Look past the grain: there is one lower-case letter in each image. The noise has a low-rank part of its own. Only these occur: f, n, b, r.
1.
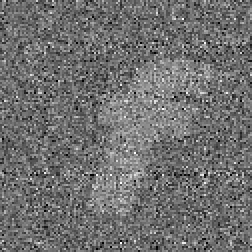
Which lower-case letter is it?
f
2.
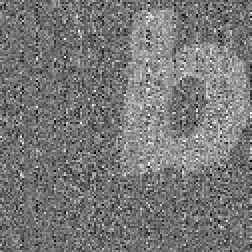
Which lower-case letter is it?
b
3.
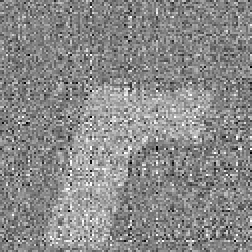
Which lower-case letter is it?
r
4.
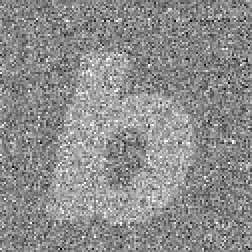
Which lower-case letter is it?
b
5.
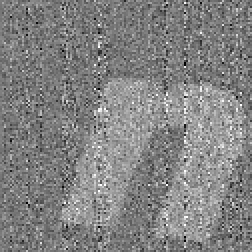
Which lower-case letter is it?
n
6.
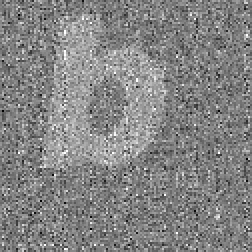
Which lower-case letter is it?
b
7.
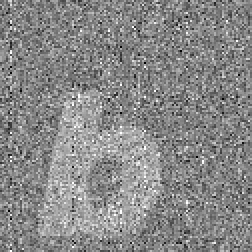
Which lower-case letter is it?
b
